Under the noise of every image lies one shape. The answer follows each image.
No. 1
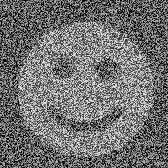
light smiling face
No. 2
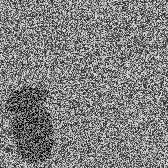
dark footprint
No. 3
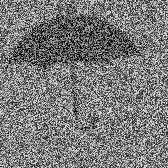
dark umbrella
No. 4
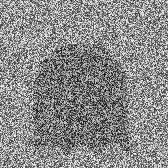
dark ghost
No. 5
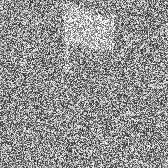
light flag, top middle
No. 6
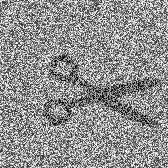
dark pair of scissors
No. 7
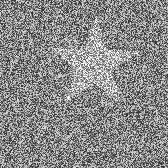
light star
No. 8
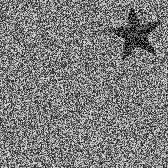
dark star, top right
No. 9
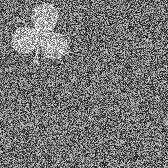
light club, top left
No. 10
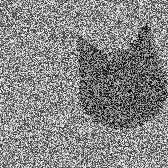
dark cat's head
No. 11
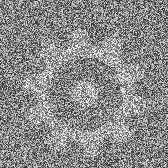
light gear
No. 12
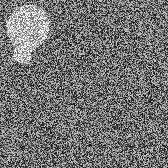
light light bulb, top left
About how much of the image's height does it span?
a third
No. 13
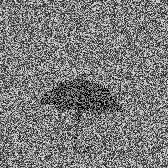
dark umbrella
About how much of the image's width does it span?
half
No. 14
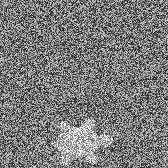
light turtle, bottom middle
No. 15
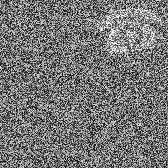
light telephone, top right
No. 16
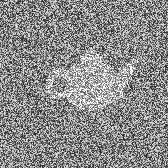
light teapot
